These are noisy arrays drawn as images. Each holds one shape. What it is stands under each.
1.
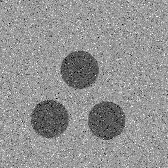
dark three dots
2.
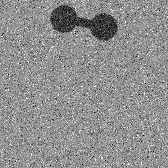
dark dumbbell, top middle
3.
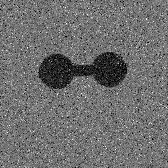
dark dumbbell
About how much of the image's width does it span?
half
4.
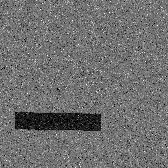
dark bar
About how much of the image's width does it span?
half
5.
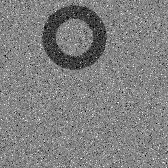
dark ring, top middle
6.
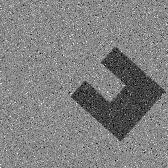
dark square with a notch
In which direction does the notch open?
up and left
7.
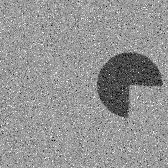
dark disc with a wedge cut out, middle right
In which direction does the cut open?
down and right
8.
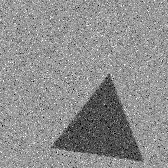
dark triangle
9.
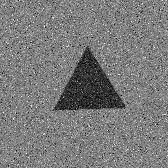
dark triangle, centre
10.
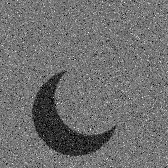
dark crescent
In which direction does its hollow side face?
up and right
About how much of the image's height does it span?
half
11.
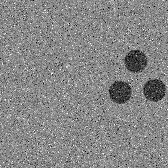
dark three dots, middle right
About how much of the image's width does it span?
a third
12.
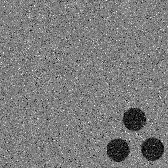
dark three dots, bottom right
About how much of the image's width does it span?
a third
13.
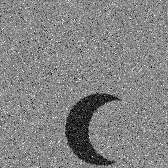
dark crescent, bottom middle
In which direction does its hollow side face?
right
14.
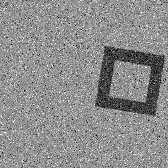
dark square frame, middle right
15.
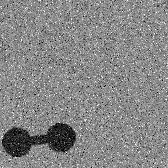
dark dumbbell, bottom left
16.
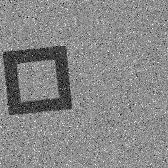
dark square frame, middle left
